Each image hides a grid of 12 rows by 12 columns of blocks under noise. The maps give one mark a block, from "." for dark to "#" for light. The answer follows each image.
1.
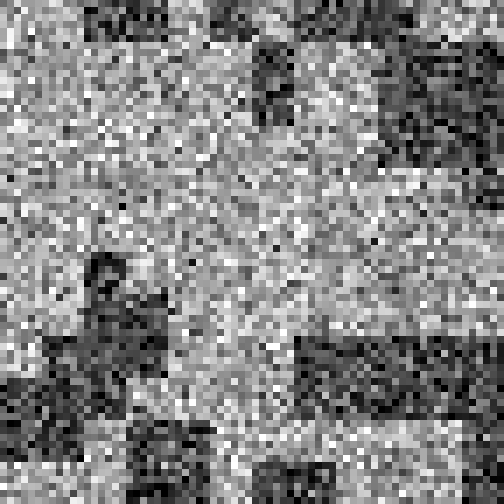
# # . . # . # . . . # #
# # # # # # . # # . . .
# # # # # # . # # . . .
# # # # # # # # # . . .
# # # # # # # # # # # .
# # # # # # # # # # # #
# # . # # # # # # # # #
# # . . # # # # # # # #
# . . . # # # . . . . .
. . . # # # # . . . . .
. . # . . # # # # # # .
# # # . . # . . # # # .
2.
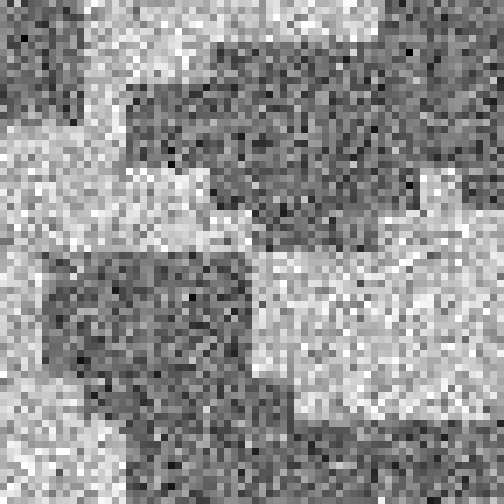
. . # # # # # # # . . .
. . # # # . . . . . . .
. . # . . . . . . . . .
# # # . . . . . . . . .
# # # # # . . . . . # .
# # # # # # . . . # # #
# . . . . . # # # # # #
# . . . . . # # # # # #
# . . . . . # # # # # #
# # . . . . . # # # # #
# # # . . . . . . . . .
# # # . . . . . . . . .
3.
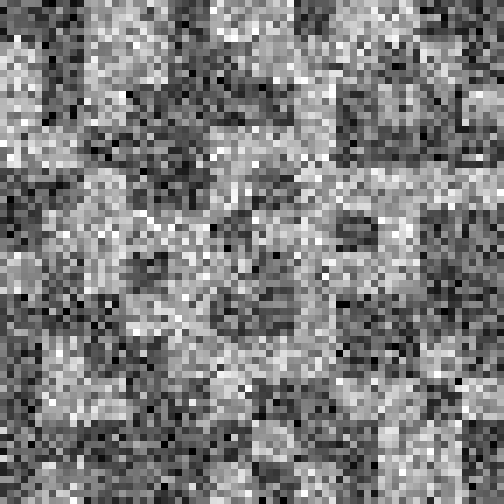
. . # # . # # . # # . .
# . # # . . # # # . # .
# . # . . . . # . # . #
# # . . . # # # . . . .
. . # . . # . # # # # #
. # # # # . # # . # . .
# . # . # # . # # # . .
. . . # # . . # . . . .
. # . . # # # # . . # .
. # # . . # . . # # . #
. . . . . . # . . # # .
. # . . . # . # . # # .
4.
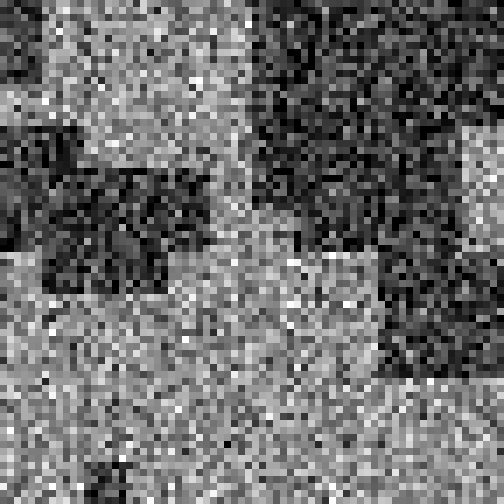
. # # # # # . . . . . .
. # # # # # . . . . . .
# # # # # # . . . . . .
. . # # # # . . . . . #
. . . . . # . . . . . #
. . . . . # # . . . . #
# . . . # # # # # . . .
# # # # # # # # # . . .
# # # # # # # # # . . .
# # # # # # # # # # # #
# # # # # # # # # # # #
# # . # # # # # # # # #
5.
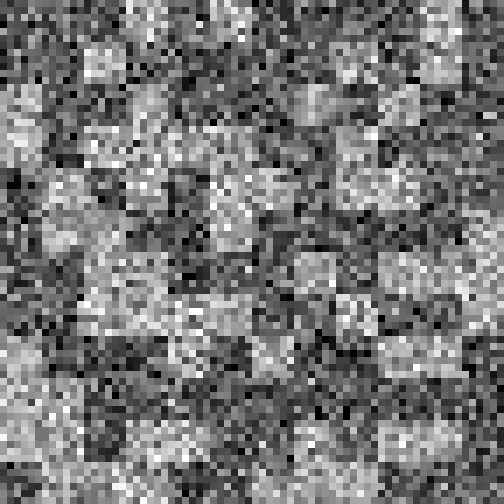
. . . # . # . . . . # .
. . # . . . . . # . # .
# . . # . . . # . # . .
# . # # # # . . # . . .
. # . # . # # . # # . .
. # # . . # . . . . . #
. . # # . . . # . # # #
. . # # # # . . # . . #
# . . . # . # . . # # .
# # . . . . . . . . . .
# # . # # . . # . # # .
. # # # . . # # # . . .
